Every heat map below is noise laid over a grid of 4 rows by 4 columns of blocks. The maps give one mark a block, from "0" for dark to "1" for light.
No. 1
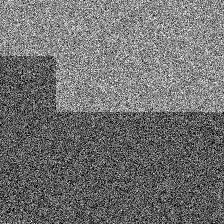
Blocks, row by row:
1 1 1 1
0 1 1 1
0 0 0 0
0 0 0 0
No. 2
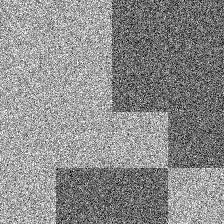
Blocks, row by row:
1 1 0 0
1 1 0 0
1 1 1 0
1 0 0 1
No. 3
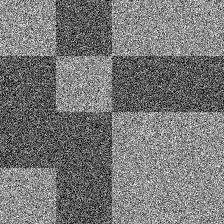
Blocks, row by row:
1 0 1 1
0 1 0 0
0 0 1 1
1 0 1 1
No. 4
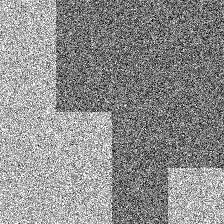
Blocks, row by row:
1 0 0 0
1 0 0 0
1 1 0 0
1 1 0 1
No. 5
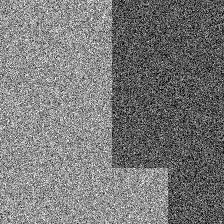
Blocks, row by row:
1 1 0 0
1 1 0 0
1 1 0 0
1 1 1 0
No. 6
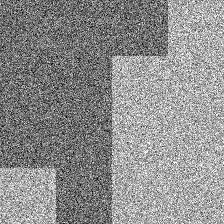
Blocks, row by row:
0 0 0 1
0 0 1 1
0 0 1 1
1 0 1 1
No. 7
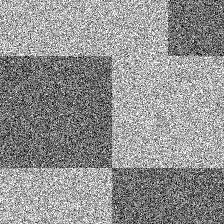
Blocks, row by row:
1 1 1 0
0 0 1 1
0 0 1 1
1 1 0 0
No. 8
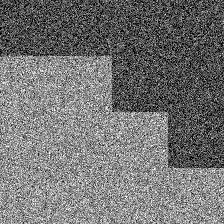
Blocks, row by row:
0 0 0 0
1 1 0 0
1 1 1 0
1 1 1 1
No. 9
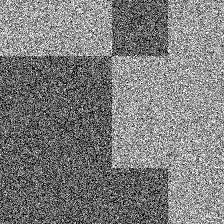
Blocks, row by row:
1 1 0 1
0 0 1 1
0 0 1 1
0 0 0 1
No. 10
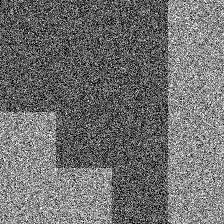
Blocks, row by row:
0 0 0 1
0 0 0 1
1 0 0 1
1 1 0 1
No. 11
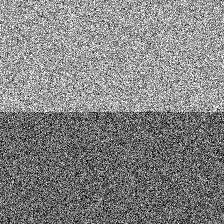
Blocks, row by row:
1 1 1 1
1 1 1 1
0 0 0 0
0 0 0 0
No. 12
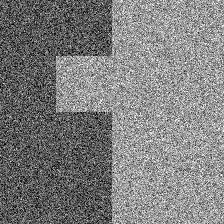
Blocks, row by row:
0 0 1 1
0 1 1 1
0 0 1 1
0 0 1 1
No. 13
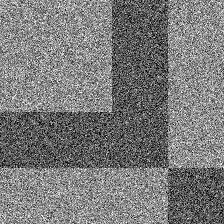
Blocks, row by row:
1 1 0 1
1 1 0 1
0 0 0 1
1 1 1 0
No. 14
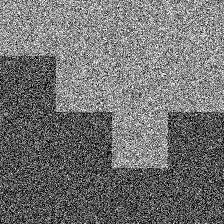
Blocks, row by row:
1 1 1 1
0 1 1 1
0 0 1 0
0 0 0 0
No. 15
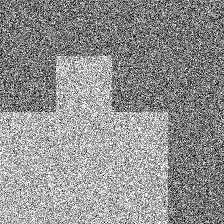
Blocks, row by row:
0 0 0 0
0 1 0 0
1 1 1 0
1 1 1 0
